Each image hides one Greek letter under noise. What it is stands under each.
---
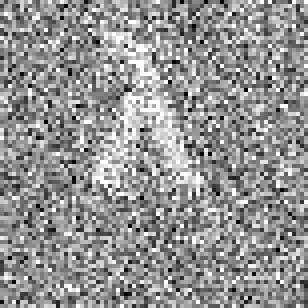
lambda
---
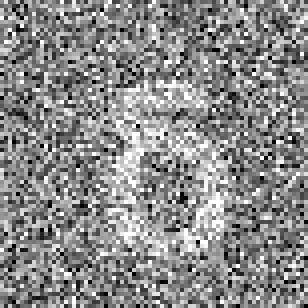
delta
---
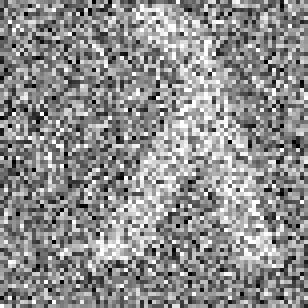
lambda
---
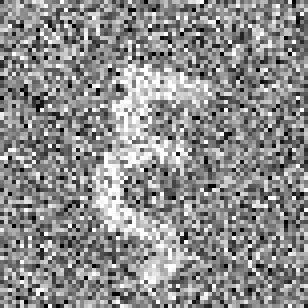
xi
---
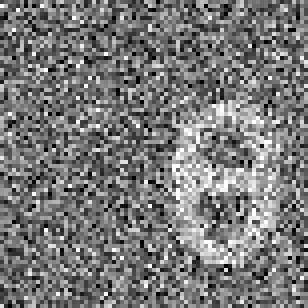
theta
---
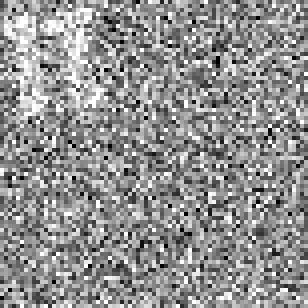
pi
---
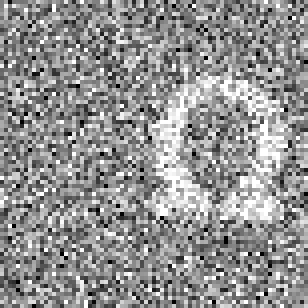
omega
